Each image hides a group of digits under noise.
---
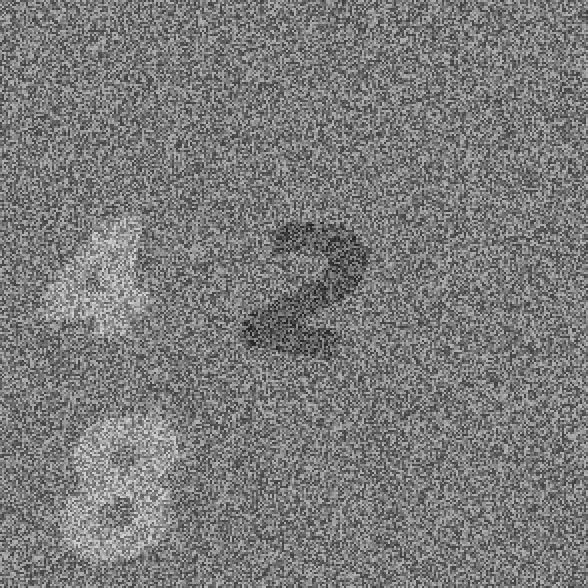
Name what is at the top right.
nothing
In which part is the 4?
middle left
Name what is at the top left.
nothing
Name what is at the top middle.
nothing
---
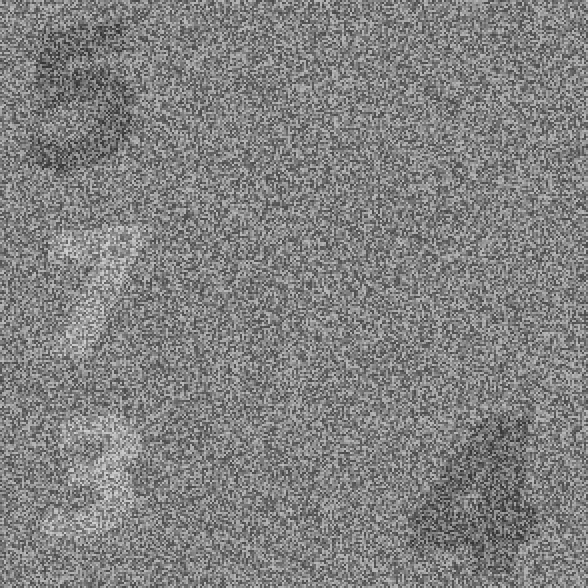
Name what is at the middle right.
nothing
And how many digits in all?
4
